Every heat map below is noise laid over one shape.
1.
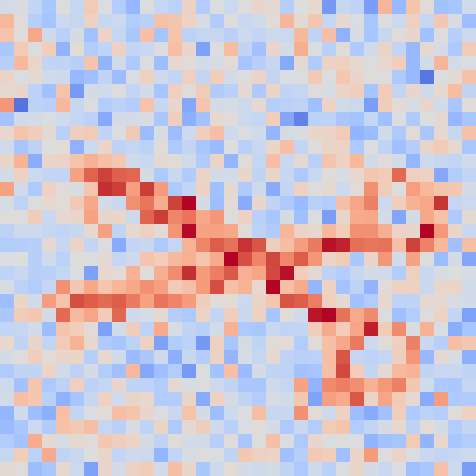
red pair of scissors
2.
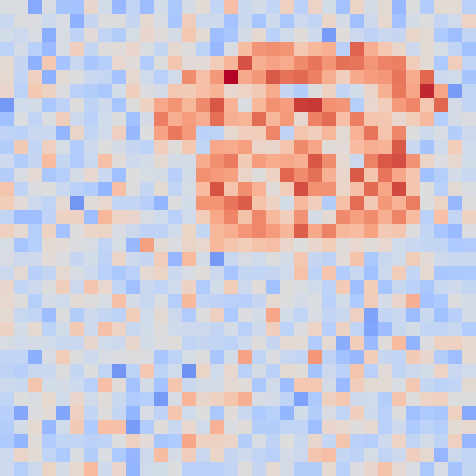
red telephone
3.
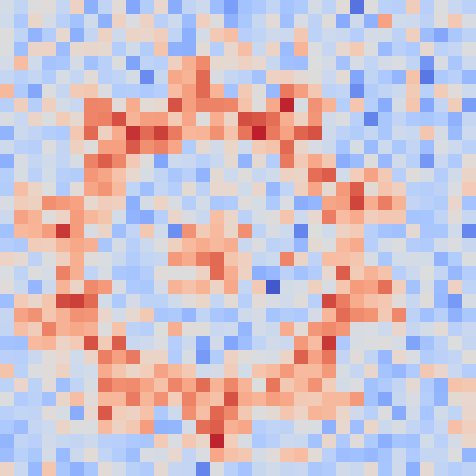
red gear
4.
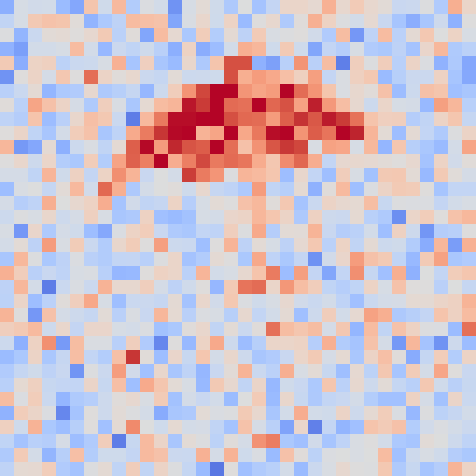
red umbrella
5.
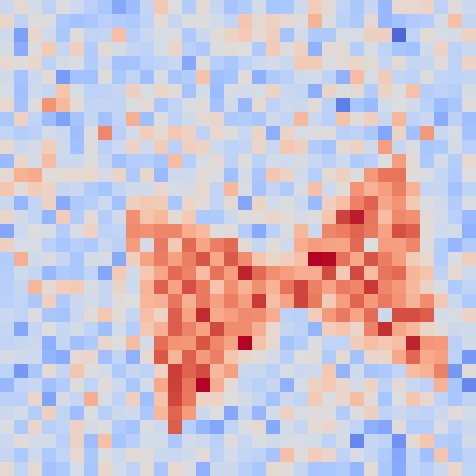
red bow tie
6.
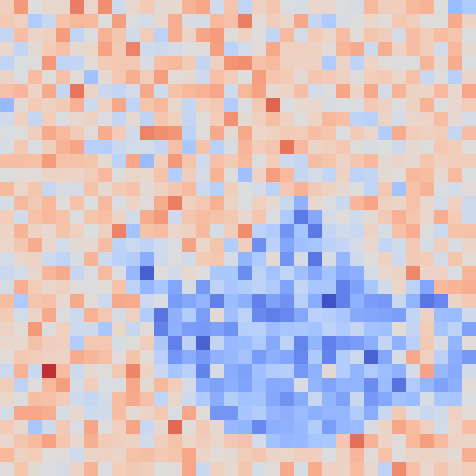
blue teapot
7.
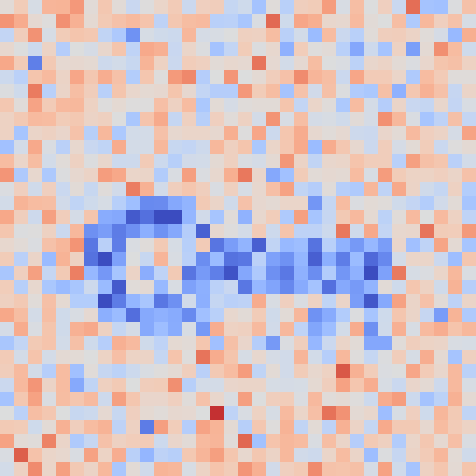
blue key
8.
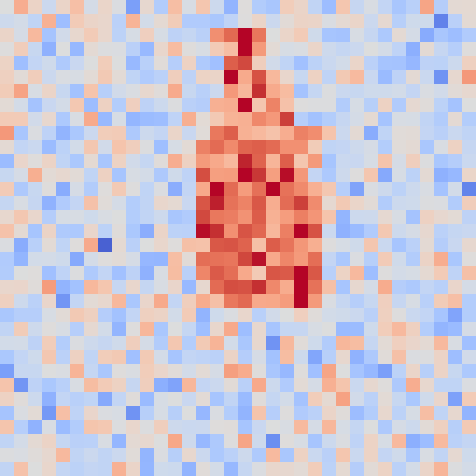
red bottle
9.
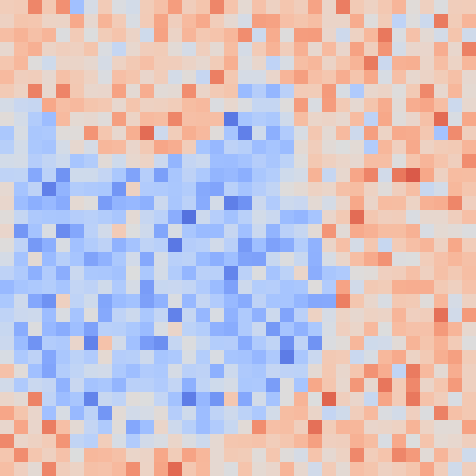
blue cat's head
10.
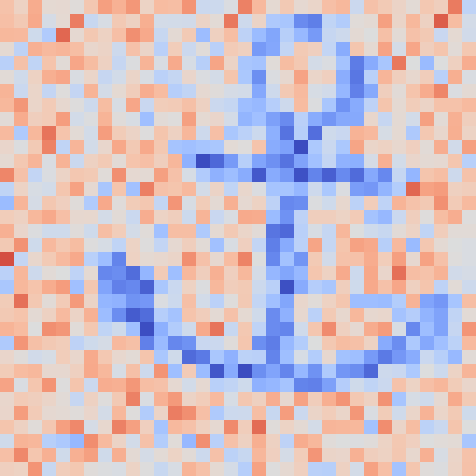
blue anchor
